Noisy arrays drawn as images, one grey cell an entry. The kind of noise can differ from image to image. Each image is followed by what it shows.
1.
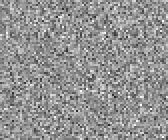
low rank plus noise
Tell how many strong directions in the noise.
one
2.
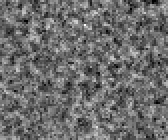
blotchy
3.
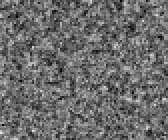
blotchy
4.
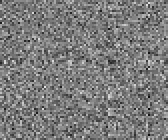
low rank plus noise
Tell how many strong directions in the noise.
one
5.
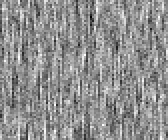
streaked along the columns
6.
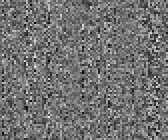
columns of uneven size
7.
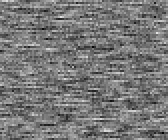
streaked along the rows
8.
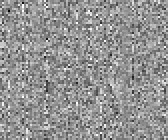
columns of uneven size
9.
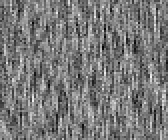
streaked along the columns
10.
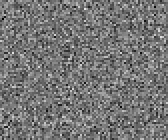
low rank plus noise
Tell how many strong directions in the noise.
one
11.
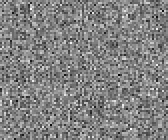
low rank plus noise
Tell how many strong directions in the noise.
two
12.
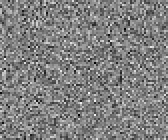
low rank plus noise
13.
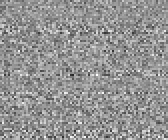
rows of uneven size
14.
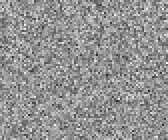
independent entries
